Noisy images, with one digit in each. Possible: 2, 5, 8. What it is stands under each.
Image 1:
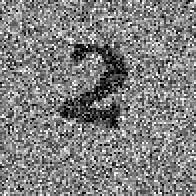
2
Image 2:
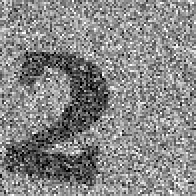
2
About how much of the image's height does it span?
two thirds
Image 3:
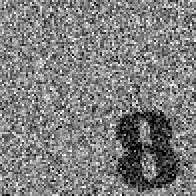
8
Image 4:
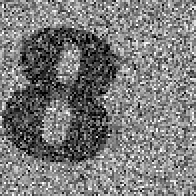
8
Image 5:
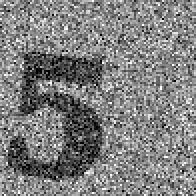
5
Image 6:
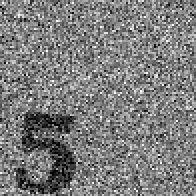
5
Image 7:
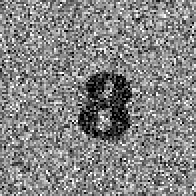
8
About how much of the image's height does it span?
a third
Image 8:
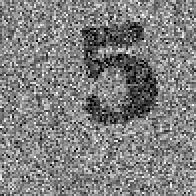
5
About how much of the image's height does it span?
half
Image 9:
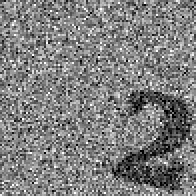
2
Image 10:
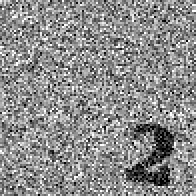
2
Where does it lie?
bottom right
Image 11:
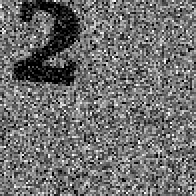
2
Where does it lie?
top left
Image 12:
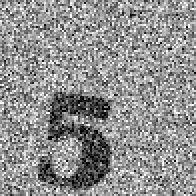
5
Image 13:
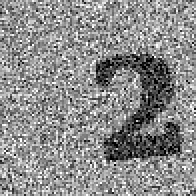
2
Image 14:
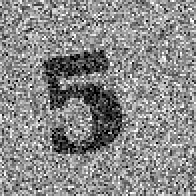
5
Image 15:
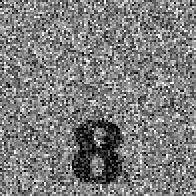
8
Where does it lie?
bottom middle
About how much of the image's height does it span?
a third
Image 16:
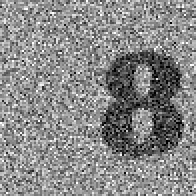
8
